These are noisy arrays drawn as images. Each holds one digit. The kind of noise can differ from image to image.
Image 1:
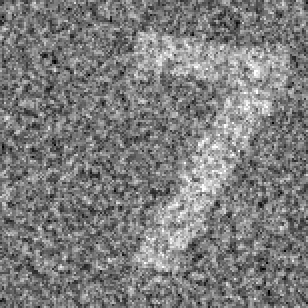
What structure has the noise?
blotchy
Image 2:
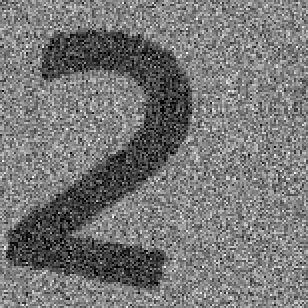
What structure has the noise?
low rank plus noise
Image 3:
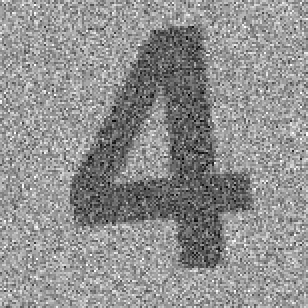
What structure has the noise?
low rank plus noise
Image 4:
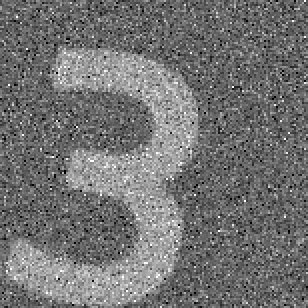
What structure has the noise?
heavy tails
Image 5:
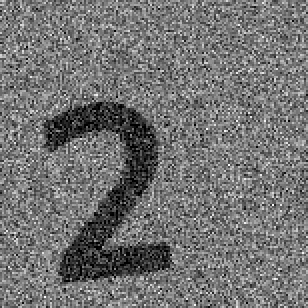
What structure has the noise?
low rank plus noise
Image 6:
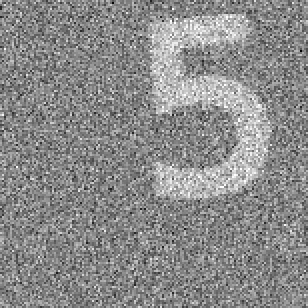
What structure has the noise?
low rank plus noise
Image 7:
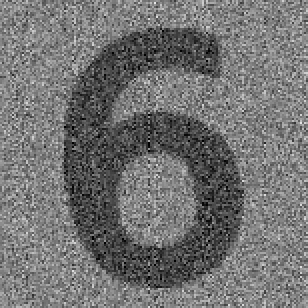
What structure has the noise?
columns of uneven size
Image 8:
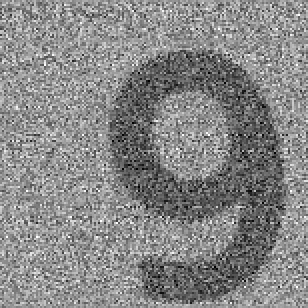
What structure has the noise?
rows of uneven size
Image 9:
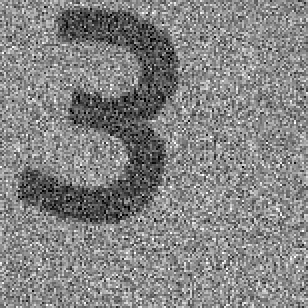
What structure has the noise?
low rank plus noise
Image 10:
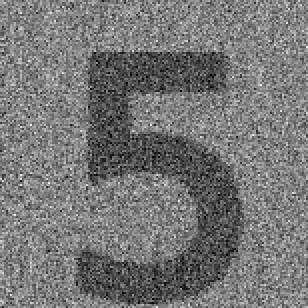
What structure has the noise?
low rank plus noise
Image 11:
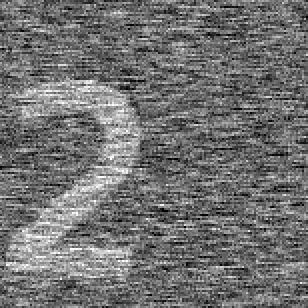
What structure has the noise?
streaked along the rows
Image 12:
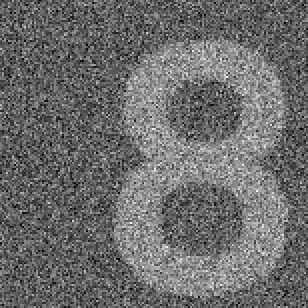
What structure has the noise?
independent entries
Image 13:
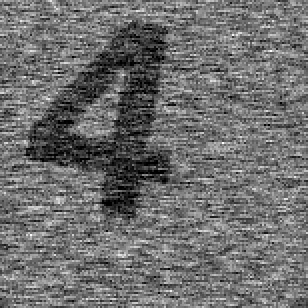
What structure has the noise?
streaked along the rows
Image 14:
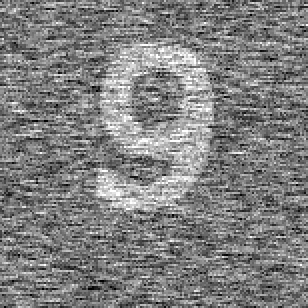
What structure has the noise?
streaked along the rows
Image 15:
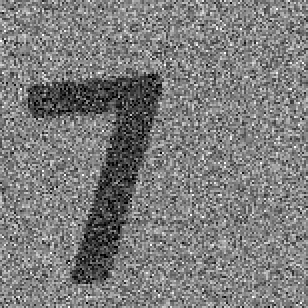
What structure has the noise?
low rank plus noise
